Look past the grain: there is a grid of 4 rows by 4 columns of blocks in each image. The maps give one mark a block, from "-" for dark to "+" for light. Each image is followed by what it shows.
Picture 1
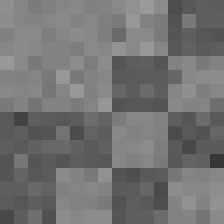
+++-
++-+
--+-
-+-+
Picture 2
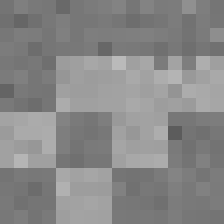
----
-+++
+-+-
-+--
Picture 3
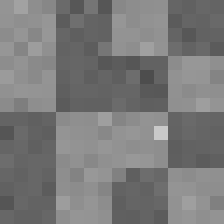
+-+-
+--+
-++-
-+-+
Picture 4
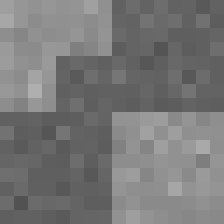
++--
+---
--++
--++
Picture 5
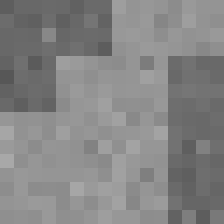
--++
-++-
+++-
+++-
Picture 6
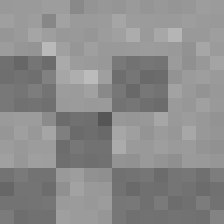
++++
-+-+
+-++
-+--
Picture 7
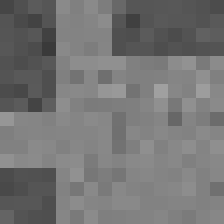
-+--
-+++
++++
-+++
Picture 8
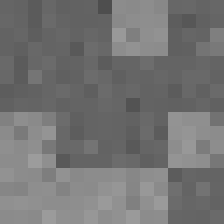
--+-
----
+--+
+++-
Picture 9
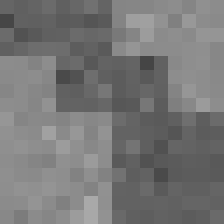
--++
+--+
++--
++--
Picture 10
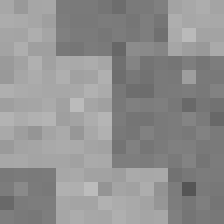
+--+
++--
++--
-++-
